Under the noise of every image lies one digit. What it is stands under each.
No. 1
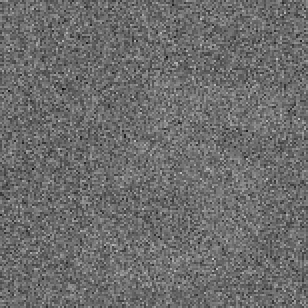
5
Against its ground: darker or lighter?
lighter
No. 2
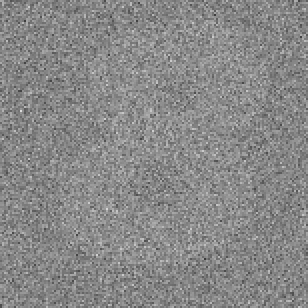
8
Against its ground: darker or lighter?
lighter
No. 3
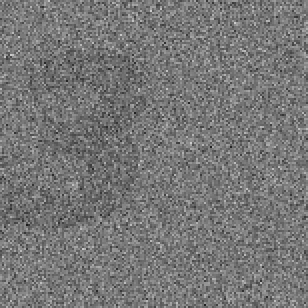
3
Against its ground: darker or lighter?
darker
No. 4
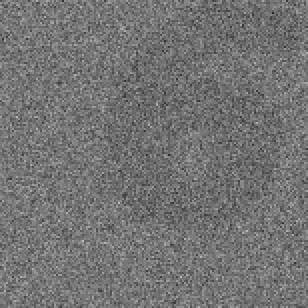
6
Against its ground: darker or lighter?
darker
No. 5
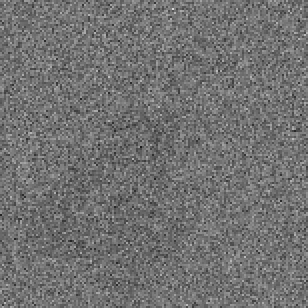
4
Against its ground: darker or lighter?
darker
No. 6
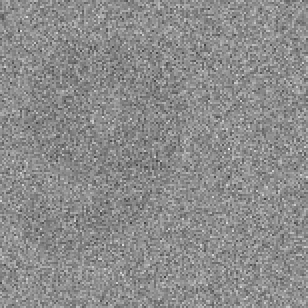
9
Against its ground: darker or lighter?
darker
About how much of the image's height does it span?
two thirds
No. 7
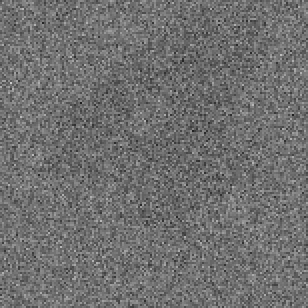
4
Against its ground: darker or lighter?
darker
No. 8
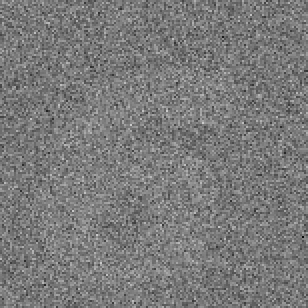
6
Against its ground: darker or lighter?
lighter
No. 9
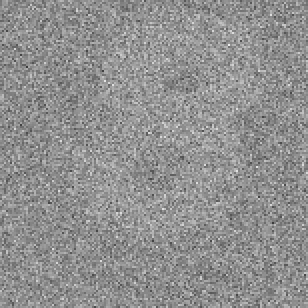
8
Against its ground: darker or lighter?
lighter
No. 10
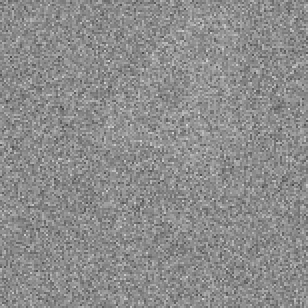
4
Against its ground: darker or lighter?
lighter
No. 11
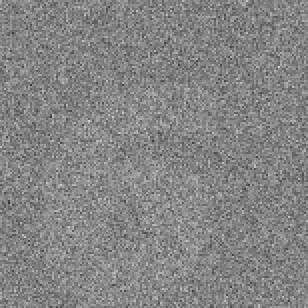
6
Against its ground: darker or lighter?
lighter
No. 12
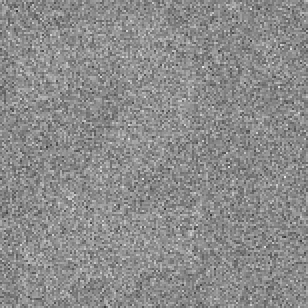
2
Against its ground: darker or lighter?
lighter
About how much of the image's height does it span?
nearly all
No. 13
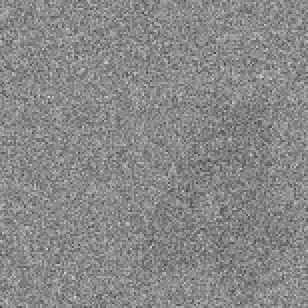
4
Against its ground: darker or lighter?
darker
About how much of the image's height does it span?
two thirds
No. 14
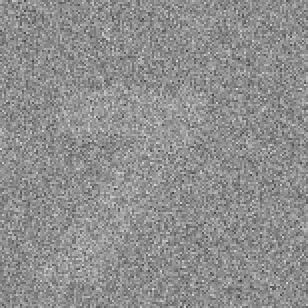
7
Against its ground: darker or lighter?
lighter
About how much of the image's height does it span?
two thirds
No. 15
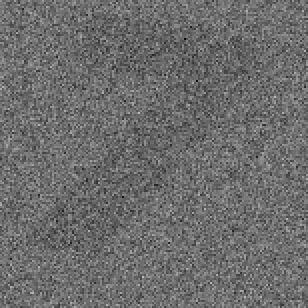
7
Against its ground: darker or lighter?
darker
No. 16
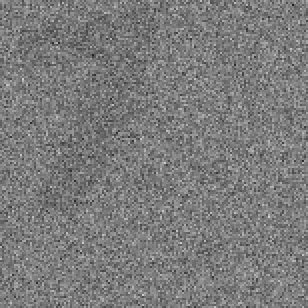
7
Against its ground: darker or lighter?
darker
